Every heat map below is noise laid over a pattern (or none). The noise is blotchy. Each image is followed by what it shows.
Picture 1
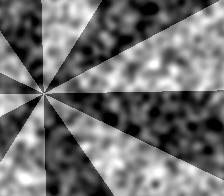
spokes from one point
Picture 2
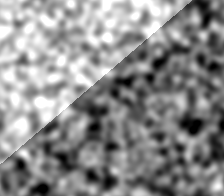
a sharp edge
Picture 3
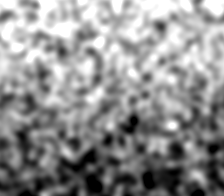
a smooth slope
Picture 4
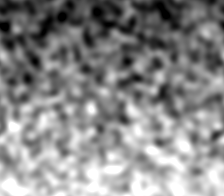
a smooth slope
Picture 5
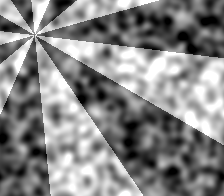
spokes from one point
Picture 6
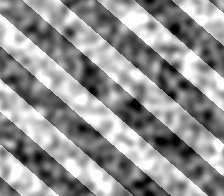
diagonal stripes
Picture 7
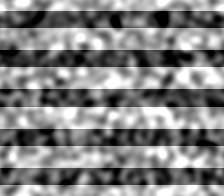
horizontal stripes
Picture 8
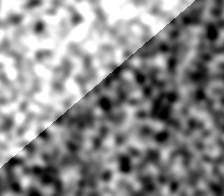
a sharp edge
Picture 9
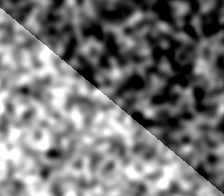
a sharp edge
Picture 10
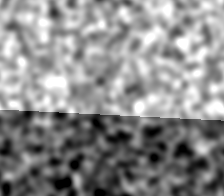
a sharp edge
